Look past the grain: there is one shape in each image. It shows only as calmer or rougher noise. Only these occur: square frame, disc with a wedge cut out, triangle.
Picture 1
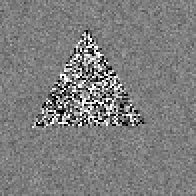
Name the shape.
triangle
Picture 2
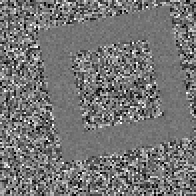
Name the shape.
square frame
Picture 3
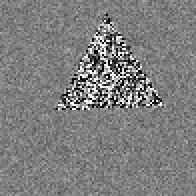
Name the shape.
triangle
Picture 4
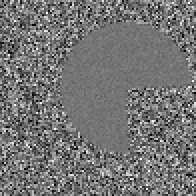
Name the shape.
disc with a wedge cut out
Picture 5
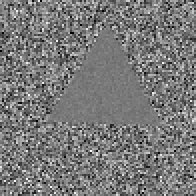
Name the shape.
triangle
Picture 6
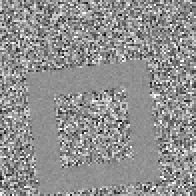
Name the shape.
square frame
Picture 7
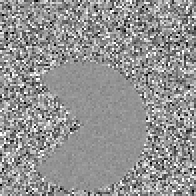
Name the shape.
disc with a wedge cut out
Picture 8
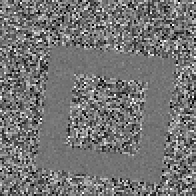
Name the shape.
square frame
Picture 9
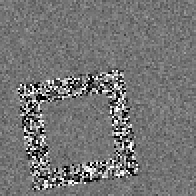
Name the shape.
square frame
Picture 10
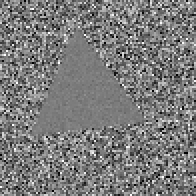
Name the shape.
triangle
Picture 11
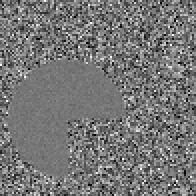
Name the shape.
disc with a wedge cut out
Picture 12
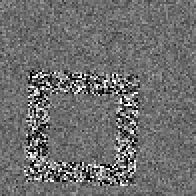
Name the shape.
square frame
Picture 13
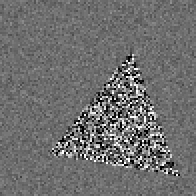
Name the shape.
triangle
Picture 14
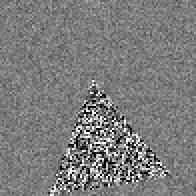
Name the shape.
triangle
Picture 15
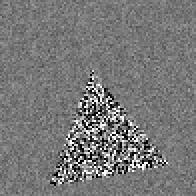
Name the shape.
triangle
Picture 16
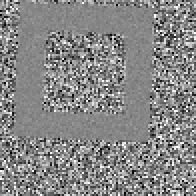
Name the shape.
square frame
